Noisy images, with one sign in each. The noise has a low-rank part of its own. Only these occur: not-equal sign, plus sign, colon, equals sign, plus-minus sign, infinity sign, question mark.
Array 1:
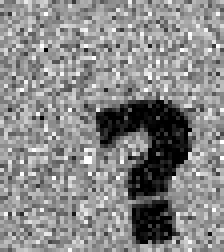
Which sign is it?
question mark
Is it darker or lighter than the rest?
darker
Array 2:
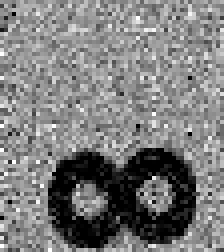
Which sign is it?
infinity sign
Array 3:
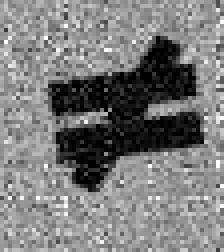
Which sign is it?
not-equal sign
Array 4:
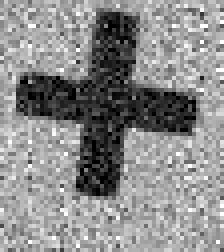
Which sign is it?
plus sign
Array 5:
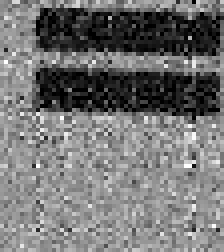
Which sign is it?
equals sign
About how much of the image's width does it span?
nearly all
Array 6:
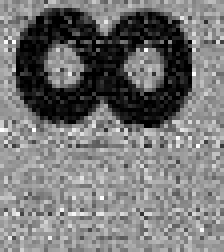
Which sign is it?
infinity sign
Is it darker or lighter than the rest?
darker
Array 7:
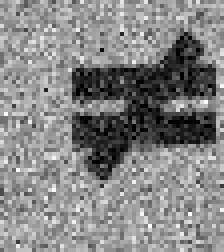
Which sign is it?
not-equal sign
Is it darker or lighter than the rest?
darker
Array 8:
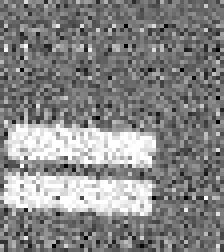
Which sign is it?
equals sign
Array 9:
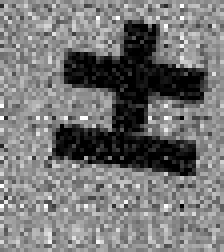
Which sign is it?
plus-minus sign
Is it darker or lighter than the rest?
darker
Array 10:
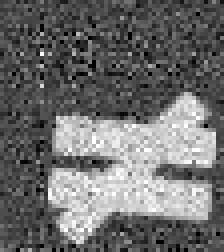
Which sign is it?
not-equal sign
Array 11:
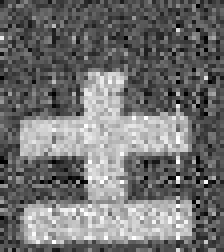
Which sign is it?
plus-minus sign
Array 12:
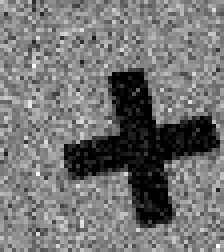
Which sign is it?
plus sign
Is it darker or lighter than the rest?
darker
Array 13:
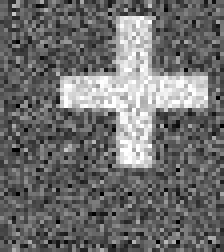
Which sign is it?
plus sign
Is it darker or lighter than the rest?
lighter
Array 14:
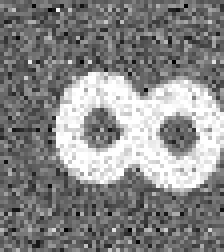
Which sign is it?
infinity sign
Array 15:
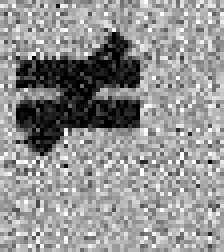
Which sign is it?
not-equal sign
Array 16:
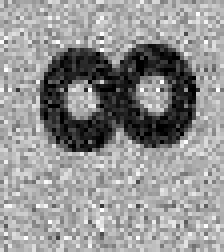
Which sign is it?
infinity sign
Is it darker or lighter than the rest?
darker
